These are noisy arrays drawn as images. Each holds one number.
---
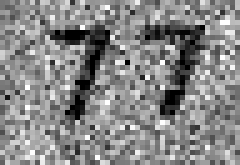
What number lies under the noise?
77
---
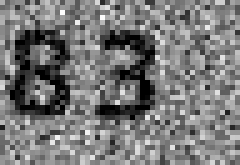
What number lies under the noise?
83
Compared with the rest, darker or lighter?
darker
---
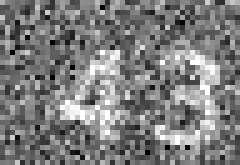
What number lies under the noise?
43
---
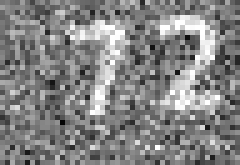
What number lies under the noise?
72
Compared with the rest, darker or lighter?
lighter
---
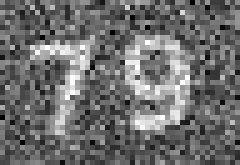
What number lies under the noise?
79
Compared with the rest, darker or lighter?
lighter
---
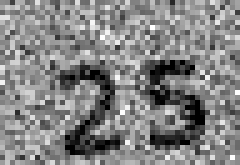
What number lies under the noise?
25
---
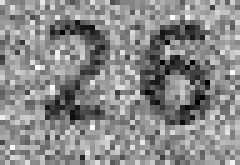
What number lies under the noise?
26
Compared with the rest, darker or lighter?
darker
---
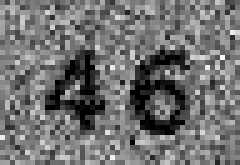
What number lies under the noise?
46
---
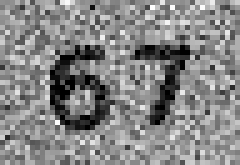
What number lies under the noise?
67
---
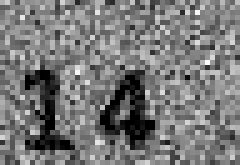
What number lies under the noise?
14
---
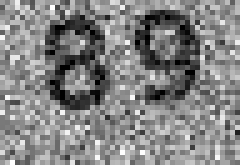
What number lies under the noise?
89
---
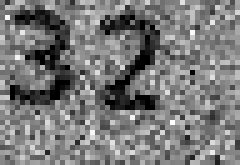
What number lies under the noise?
32
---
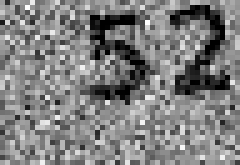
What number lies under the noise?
52
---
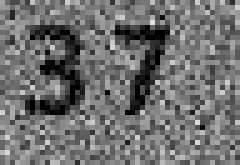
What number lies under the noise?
37
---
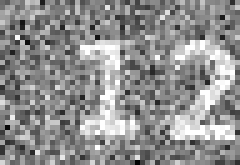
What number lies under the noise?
12
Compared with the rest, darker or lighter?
lighter
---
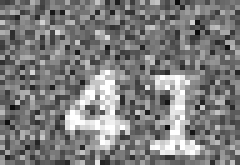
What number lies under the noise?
41
